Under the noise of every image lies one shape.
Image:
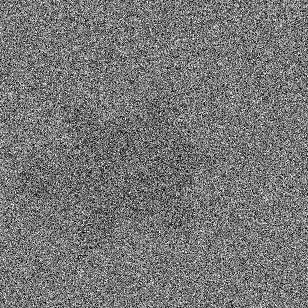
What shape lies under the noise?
turtle
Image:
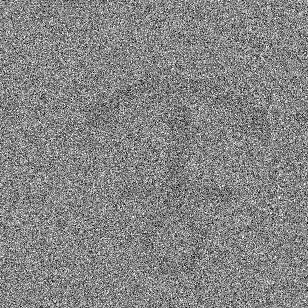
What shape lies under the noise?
anchor
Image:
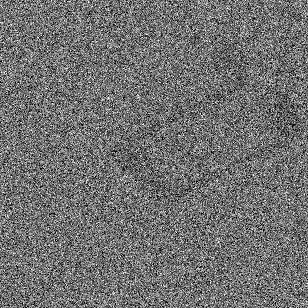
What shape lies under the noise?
pair of musical notes
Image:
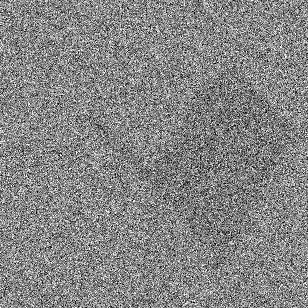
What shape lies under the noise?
flag
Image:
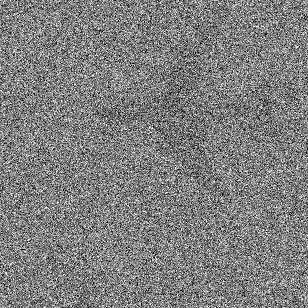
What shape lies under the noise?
airplane
